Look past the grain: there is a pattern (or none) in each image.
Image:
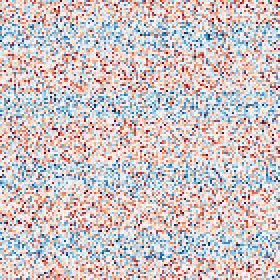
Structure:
horizontal stripes
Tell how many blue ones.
4
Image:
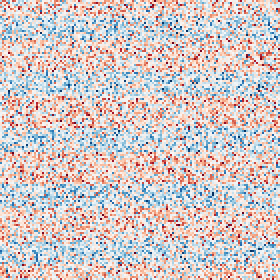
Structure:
horizontal stripes
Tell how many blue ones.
5
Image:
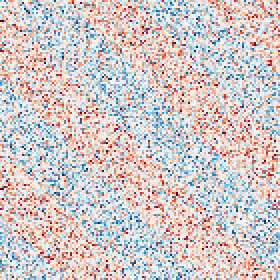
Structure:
diagonal stripes
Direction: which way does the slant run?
top left to bottom right
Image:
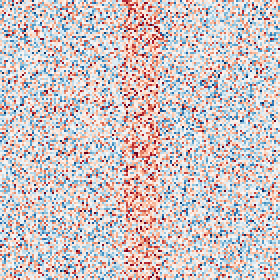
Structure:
one vertical stripe
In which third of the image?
middle
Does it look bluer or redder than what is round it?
redder
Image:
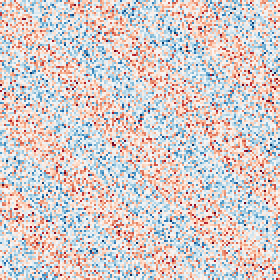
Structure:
diagonal stripes
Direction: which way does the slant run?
top left to bottom right
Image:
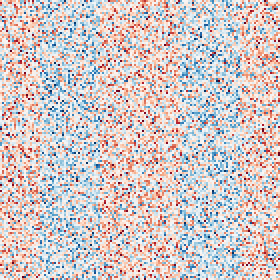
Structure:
vertical stripes
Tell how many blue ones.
2
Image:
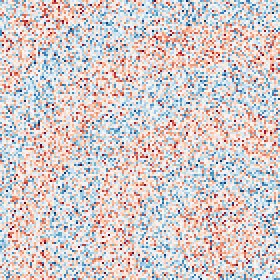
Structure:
rings round one point
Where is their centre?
bottom right
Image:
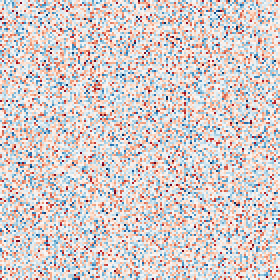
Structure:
only noise
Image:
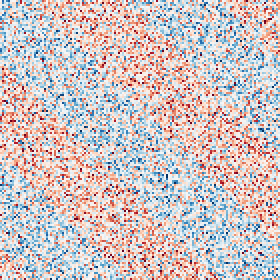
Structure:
diagonal stripes
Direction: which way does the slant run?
top left to bottom right
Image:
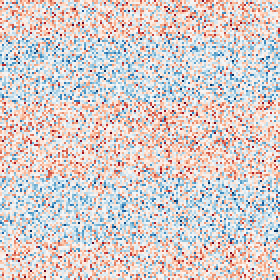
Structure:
horizontal stripes
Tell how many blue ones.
2
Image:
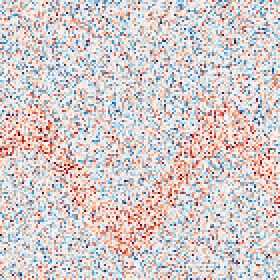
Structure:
a wavy band
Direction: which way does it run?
left to right
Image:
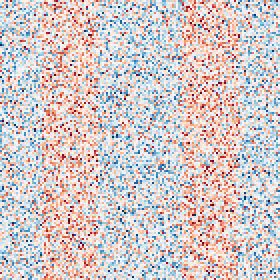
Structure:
vertical stripes
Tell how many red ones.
2
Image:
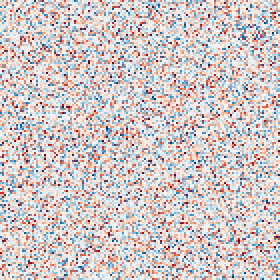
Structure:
only noise
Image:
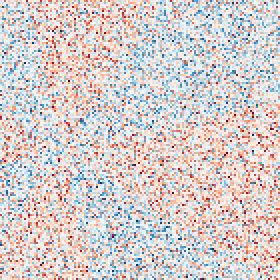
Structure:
spokes from one point
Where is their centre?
middle left
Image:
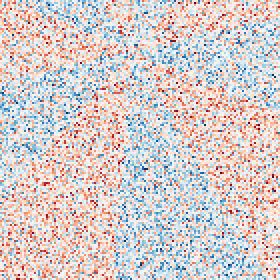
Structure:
spokes from one point
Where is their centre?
top middle
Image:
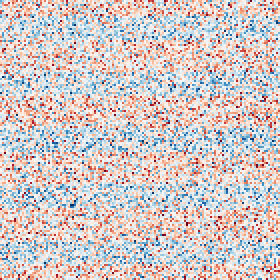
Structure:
horizontal stripes
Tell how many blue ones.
5
